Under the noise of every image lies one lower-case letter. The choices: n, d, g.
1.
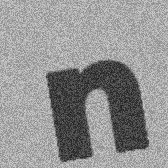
dark n
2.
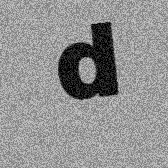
dark d
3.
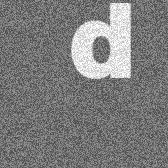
light d
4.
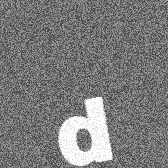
light d, bottom middle
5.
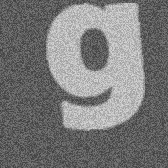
light g
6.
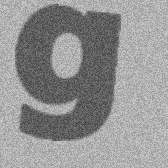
dark g
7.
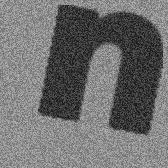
dark n
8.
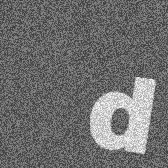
light d
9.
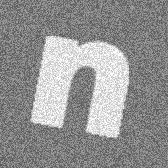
light n
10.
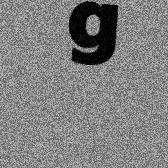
dark g, top middle
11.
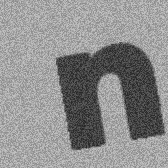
dark n
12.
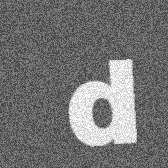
light d
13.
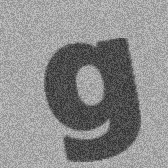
dark g
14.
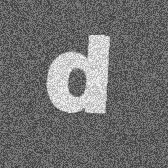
light d
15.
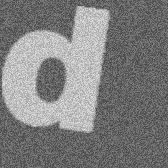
light d
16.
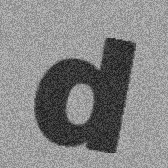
dark d
